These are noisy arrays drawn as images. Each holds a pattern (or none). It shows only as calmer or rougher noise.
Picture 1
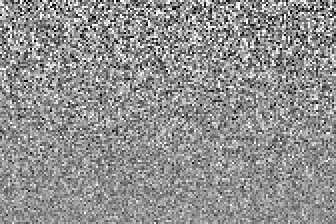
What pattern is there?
a smooth slope
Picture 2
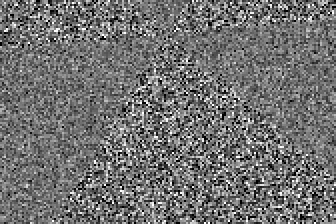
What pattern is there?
spokes from one point
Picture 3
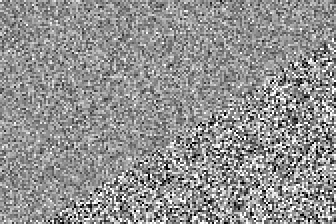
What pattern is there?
a sharp edge
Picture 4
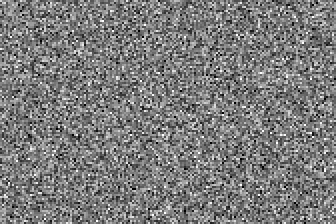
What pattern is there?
only noise
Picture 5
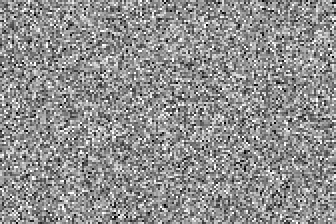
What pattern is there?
only noise
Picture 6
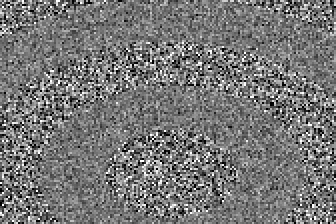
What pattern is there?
rings round one point
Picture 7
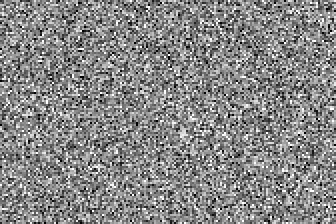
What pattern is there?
only noise
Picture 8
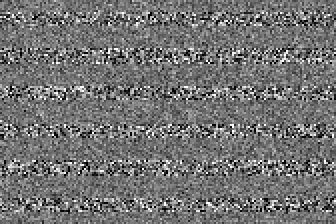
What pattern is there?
horizontal stripes
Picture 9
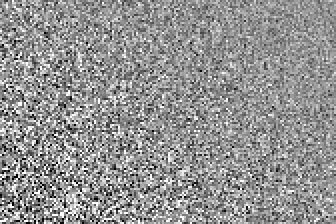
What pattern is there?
a smooth slope
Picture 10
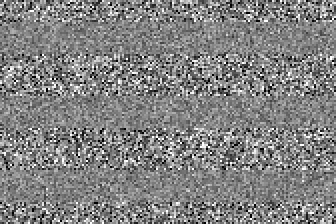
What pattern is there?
horizontal stripes
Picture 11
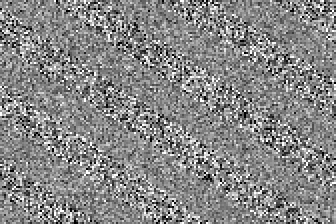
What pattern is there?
diagonal stripes
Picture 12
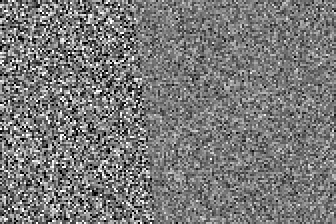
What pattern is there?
a sharp edge
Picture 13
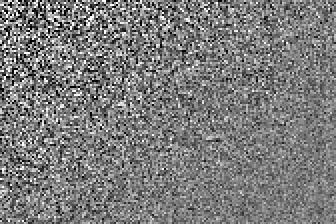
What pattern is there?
a smooth slope
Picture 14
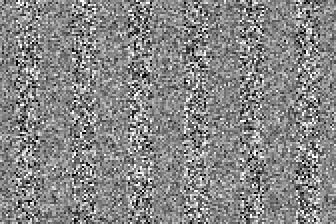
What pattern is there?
vertical stripes
